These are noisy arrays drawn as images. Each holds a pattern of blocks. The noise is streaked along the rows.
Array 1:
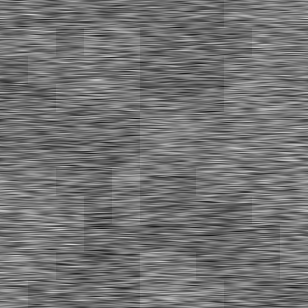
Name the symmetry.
no symmetry
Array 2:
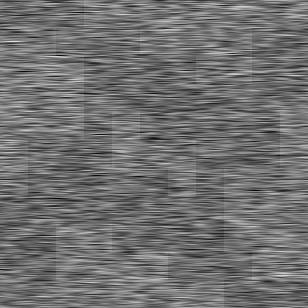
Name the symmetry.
the same after a half turn
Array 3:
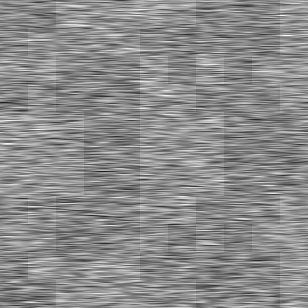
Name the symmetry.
top and bottom mirror each other
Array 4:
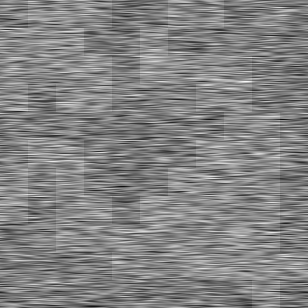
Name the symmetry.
mirrored about the diagonal from the top left
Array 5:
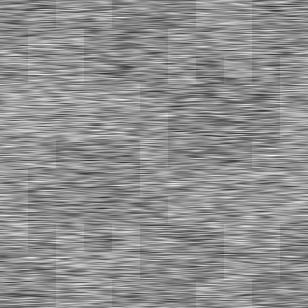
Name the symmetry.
the same after a half turn
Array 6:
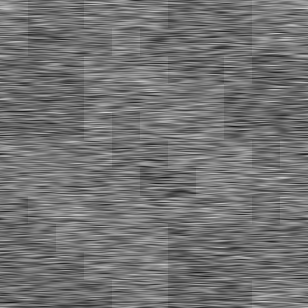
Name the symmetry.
mirrored about the diagonal from the bottom left
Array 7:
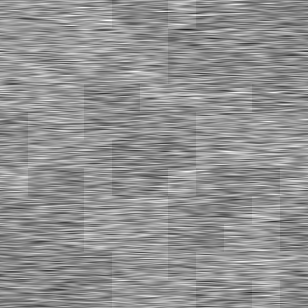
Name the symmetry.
mirrored about the diagonal from the top left
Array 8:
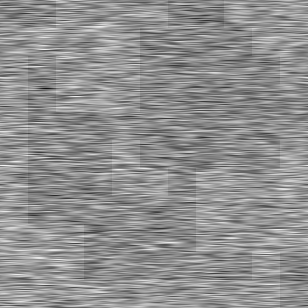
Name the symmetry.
mirrored about the diagonal from the bottom left
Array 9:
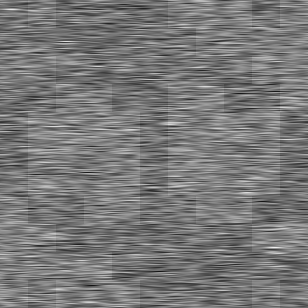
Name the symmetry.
the same after a half turn
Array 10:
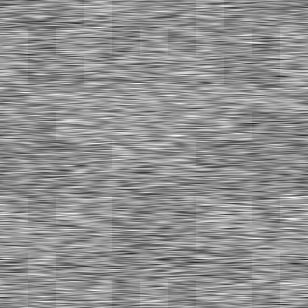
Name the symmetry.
left and right mirror each other
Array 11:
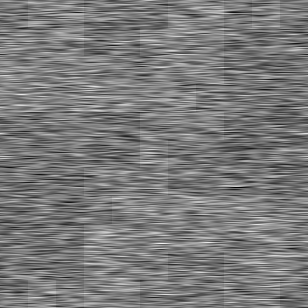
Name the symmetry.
the same after a half turn
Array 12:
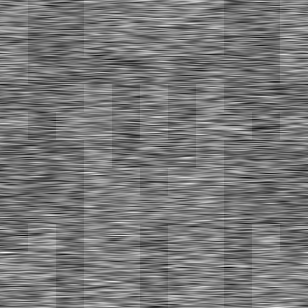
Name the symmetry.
left and right mirror each other
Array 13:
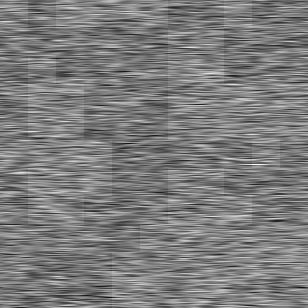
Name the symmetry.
no symmetry
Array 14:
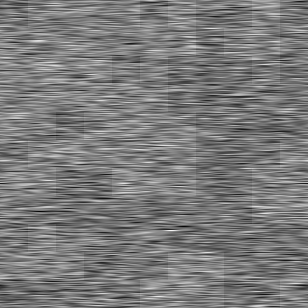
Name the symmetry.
mirrored about the diagonal from the top left
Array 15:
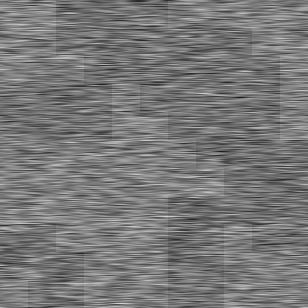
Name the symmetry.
mirrored about the diagonal from the bottom left
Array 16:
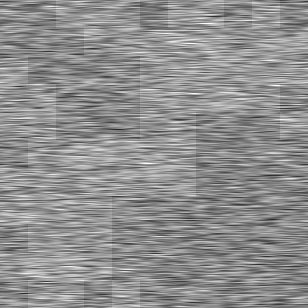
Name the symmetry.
mirrored about the diagonal from the top left
